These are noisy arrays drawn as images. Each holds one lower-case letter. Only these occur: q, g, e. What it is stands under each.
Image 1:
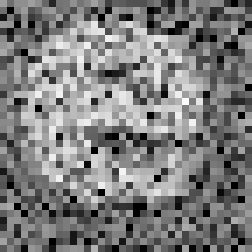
e
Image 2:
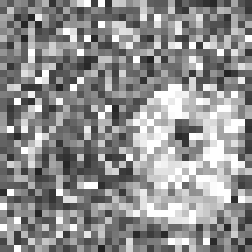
g
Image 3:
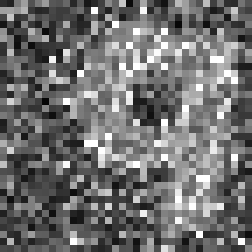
q
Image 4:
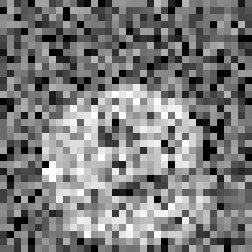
e
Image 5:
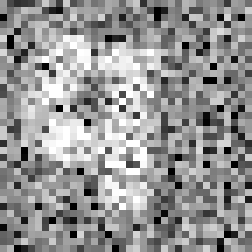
q
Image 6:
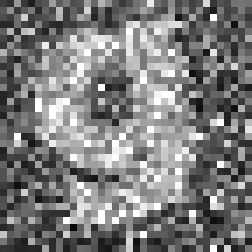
g
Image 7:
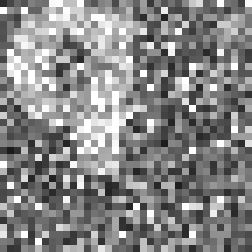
q
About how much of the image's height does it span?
two thirds
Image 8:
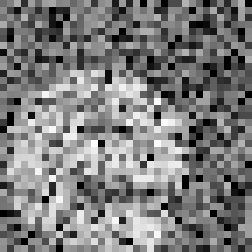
e
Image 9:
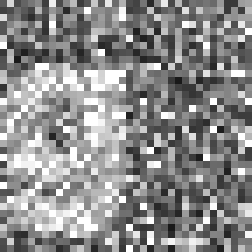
g
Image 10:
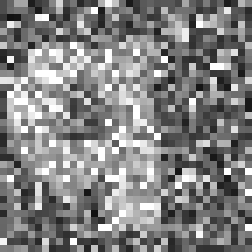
q
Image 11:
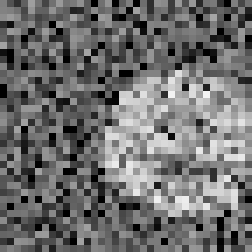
e
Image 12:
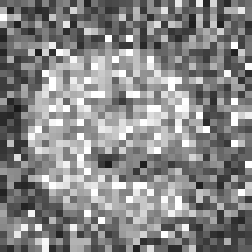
e
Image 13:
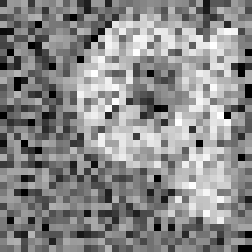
q
